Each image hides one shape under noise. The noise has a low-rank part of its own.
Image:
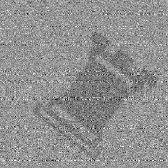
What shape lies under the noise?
chess rook
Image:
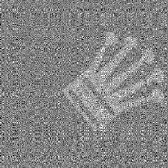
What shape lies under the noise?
chess queen
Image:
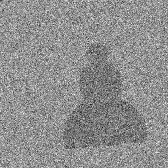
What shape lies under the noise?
chess pawn
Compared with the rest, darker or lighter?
darker
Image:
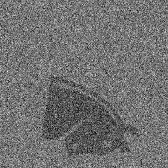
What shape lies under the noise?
chess knight
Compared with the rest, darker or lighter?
darker
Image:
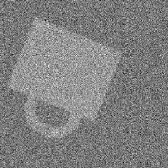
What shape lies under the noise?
cup
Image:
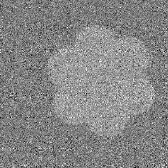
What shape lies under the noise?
flower
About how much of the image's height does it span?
two thirds
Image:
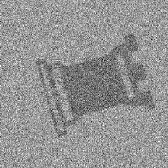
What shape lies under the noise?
chess rook
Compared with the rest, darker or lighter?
darker
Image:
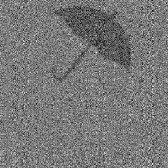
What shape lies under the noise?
umbrella
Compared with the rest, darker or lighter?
darker
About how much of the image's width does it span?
half
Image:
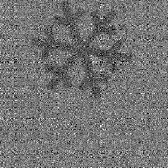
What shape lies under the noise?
snowflake
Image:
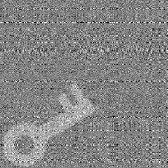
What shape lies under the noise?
key
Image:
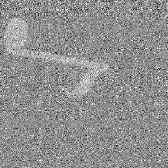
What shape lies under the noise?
musical note
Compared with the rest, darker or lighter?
lighter
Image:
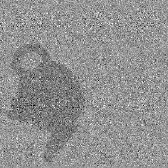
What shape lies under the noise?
teapot
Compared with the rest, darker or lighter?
darker
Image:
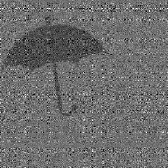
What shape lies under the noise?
umbrella
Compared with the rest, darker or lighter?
darker
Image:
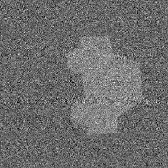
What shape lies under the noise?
car
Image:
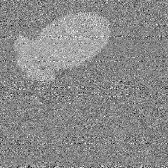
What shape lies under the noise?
footprint
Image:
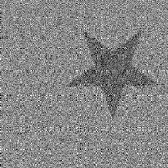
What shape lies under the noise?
star
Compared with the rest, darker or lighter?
darker
